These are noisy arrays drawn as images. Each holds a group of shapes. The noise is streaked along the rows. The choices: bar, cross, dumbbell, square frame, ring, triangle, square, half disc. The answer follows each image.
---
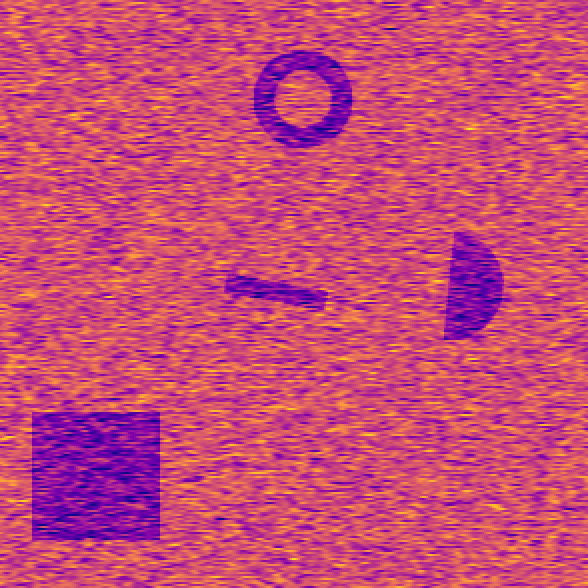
top middle: ring; centre: bar; middle right: half disc; bottom left: square
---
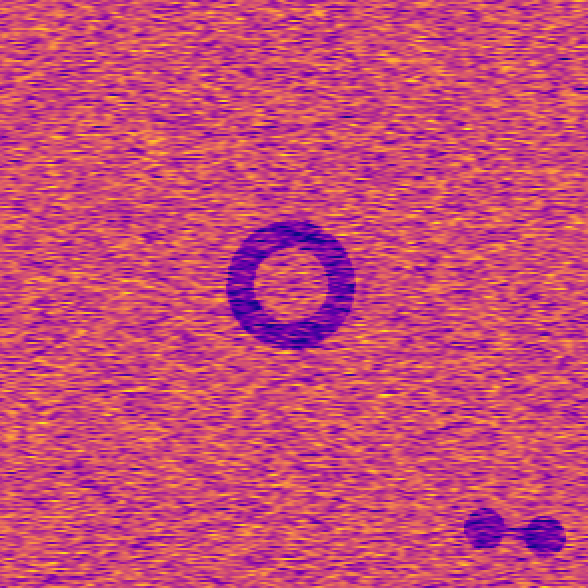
centre: ring; bottom right: dumbbell
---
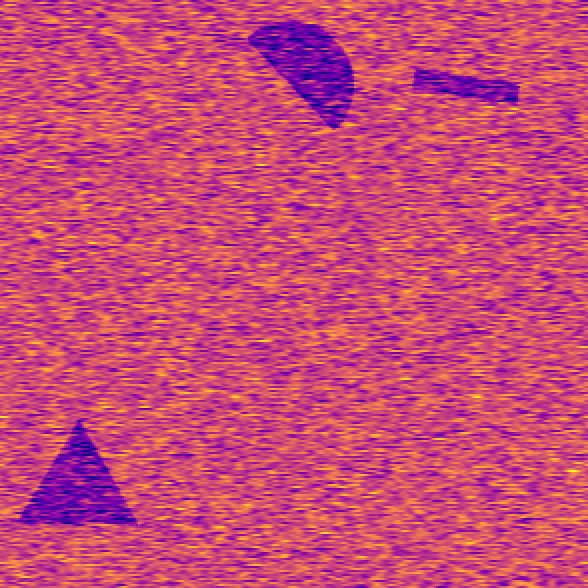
top middle: half disc; top right: bar; bottom left: triangle
